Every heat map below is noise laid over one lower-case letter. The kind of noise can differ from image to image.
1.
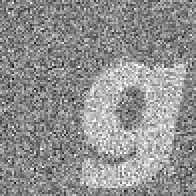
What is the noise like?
low rank plus noise
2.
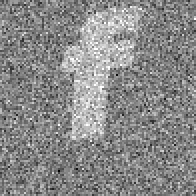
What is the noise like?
independent entries
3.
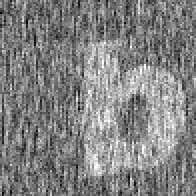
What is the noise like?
streaked along the columns
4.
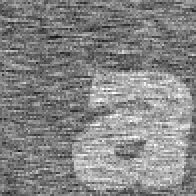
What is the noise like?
streaked along the rows
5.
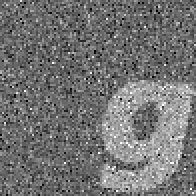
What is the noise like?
heavy tails
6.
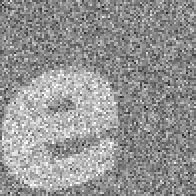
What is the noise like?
independent entries
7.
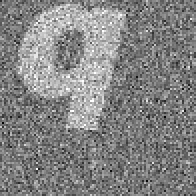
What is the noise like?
low rank plus noise
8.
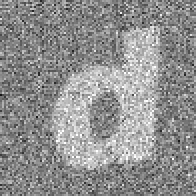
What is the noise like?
low rank plus noise
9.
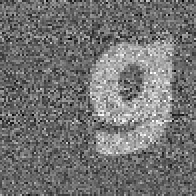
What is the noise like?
rows of uneven size
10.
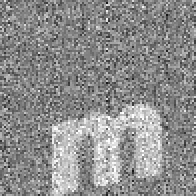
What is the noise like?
columns of uneven size
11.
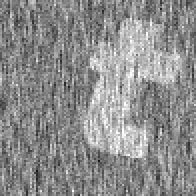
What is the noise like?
streaked along the columns
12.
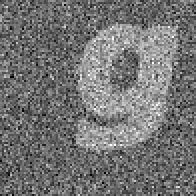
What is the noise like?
low rank plus noise
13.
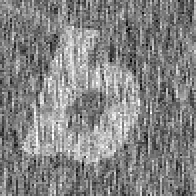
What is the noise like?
streaked along the columns
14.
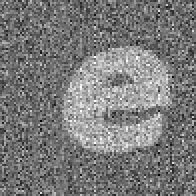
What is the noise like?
columns of uneven size
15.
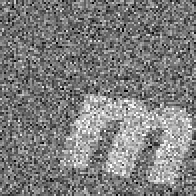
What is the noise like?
independent entries
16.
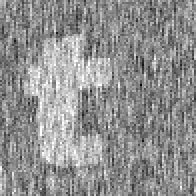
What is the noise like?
streaked along the columns
